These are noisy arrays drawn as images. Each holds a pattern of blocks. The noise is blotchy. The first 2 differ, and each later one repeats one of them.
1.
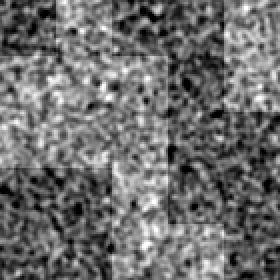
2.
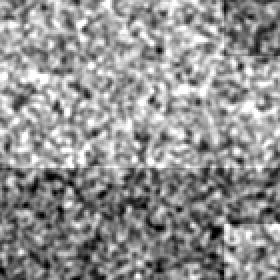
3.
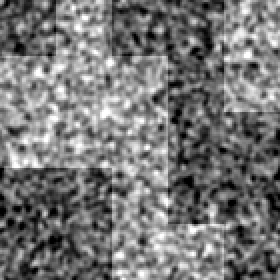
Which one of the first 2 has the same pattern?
1
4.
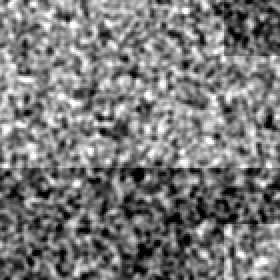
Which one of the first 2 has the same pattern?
2
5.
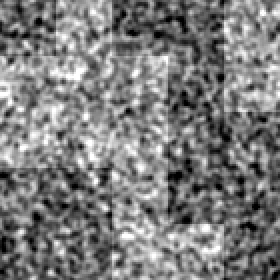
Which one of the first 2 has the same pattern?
1
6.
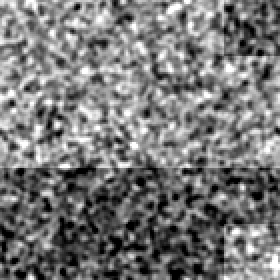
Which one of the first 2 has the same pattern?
2
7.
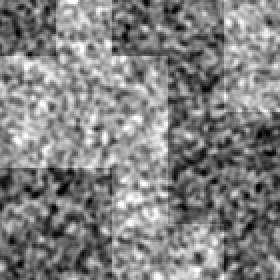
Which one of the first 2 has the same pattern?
1
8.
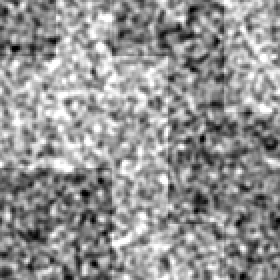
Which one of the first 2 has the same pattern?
1
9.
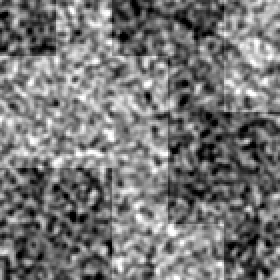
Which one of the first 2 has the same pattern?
1
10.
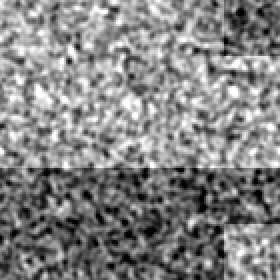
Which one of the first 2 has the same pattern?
2
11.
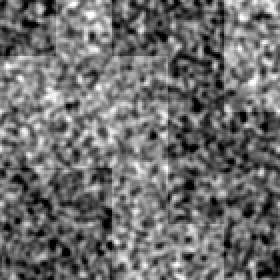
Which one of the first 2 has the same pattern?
1
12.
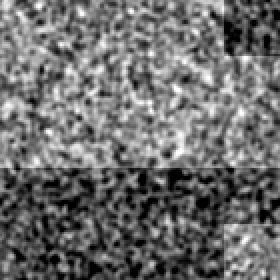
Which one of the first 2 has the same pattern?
2
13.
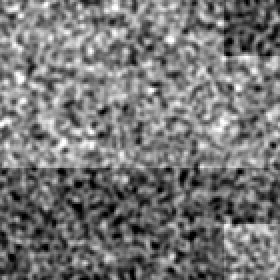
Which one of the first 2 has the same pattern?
2
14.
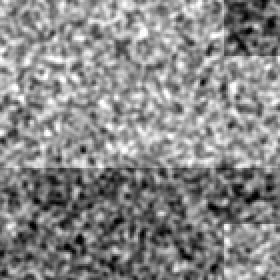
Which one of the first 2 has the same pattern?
2
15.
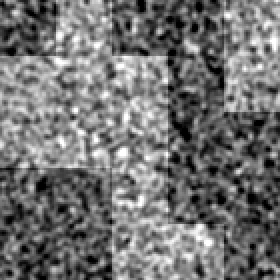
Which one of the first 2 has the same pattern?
1
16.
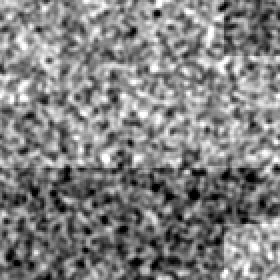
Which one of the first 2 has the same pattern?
2
